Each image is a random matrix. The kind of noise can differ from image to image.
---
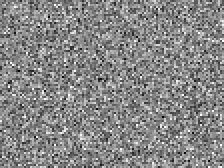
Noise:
independent entries
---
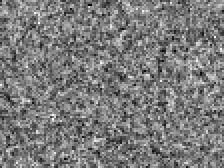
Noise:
blotchy
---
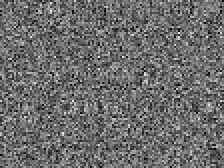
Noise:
low rank plus noise
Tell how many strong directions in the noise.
five to eight
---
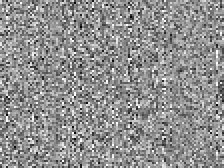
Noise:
columns of uneven size
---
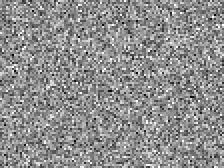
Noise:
independent entries
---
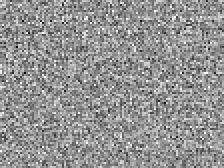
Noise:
low rank plus noise
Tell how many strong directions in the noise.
three or four
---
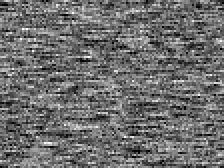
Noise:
streaked along the rows
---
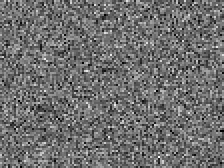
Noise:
low rank plus noise
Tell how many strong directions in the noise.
three or four
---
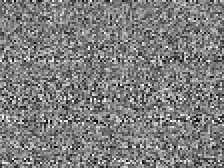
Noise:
rows of uneven size
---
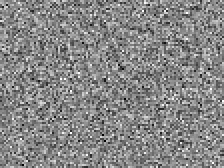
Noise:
low rank plus noise
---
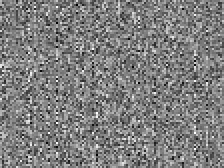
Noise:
columns of uneven size
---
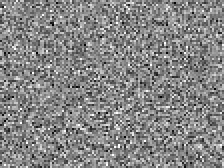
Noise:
low rank plus noise
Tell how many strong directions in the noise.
three or four
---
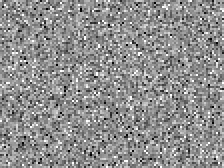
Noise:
heavy tails
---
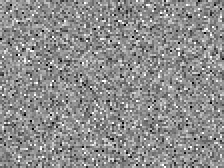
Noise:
heavy tails
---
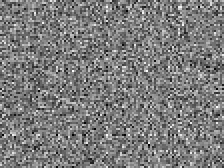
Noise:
low rank plus noise
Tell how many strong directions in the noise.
two
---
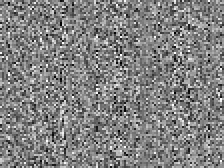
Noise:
columns of uneven size
